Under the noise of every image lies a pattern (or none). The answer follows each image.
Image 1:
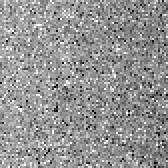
a smooth slope
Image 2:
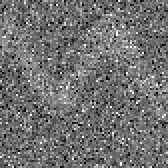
a wavy band
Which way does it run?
left to right
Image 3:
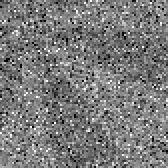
spokes from one point
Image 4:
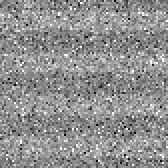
horizontal stripes
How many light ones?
4
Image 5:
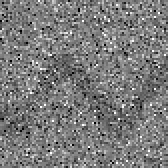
a wavy band
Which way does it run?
left to right
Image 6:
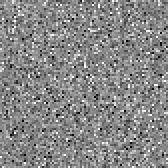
only noise
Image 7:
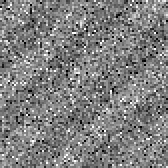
diagonal stripes
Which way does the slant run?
bottom left to top right
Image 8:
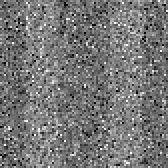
vertical stripes
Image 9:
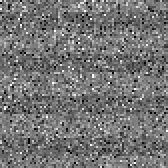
horizontal stripes
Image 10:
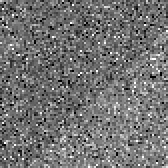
a sharp edge
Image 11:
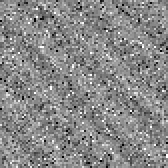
diagonal stripes
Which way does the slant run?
top left to bottom right
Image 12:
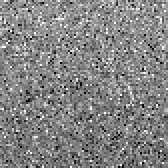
a smooth slope
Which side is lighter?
top
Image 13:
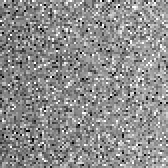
a smooth slope
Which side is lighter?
right
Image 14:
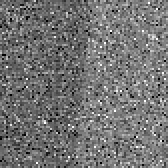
a sharp edge
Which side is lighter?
right
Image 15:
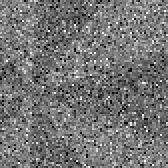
spokes from one point
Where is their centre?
middle left
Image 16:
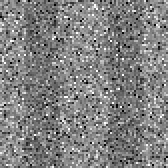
vertical stripes
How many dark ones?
2
